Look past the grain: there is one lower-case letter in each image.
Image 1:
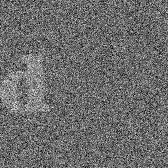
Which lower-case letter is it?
d
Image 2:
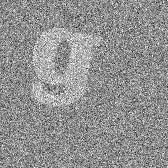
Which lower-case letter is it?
g
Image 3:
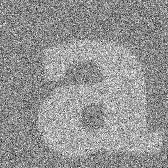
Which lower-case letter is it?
a
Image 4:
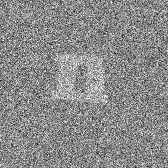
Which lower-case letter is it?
n
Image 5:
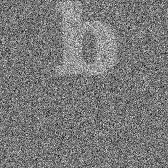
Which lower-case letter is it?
b
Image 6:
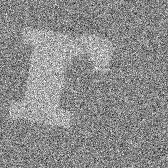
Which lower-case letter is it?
r
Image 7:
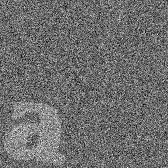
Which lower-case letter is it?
a
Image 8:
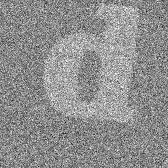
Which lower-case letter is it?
d
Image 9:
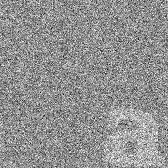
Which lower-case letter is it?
a
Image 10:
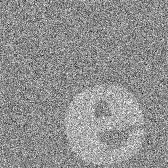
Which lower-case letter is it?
e
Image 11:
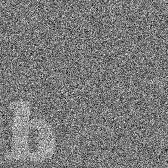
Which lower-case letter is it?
b
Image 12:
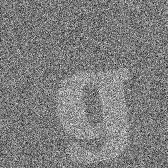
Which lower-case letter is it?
g
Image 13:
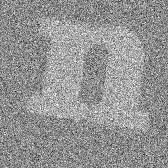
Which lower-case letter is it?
n
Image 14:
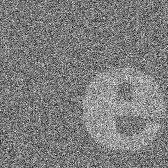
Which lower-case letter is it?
e
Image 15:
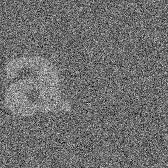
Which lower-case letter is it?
a
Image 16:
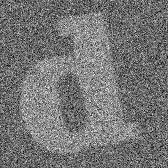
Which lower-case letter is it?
d
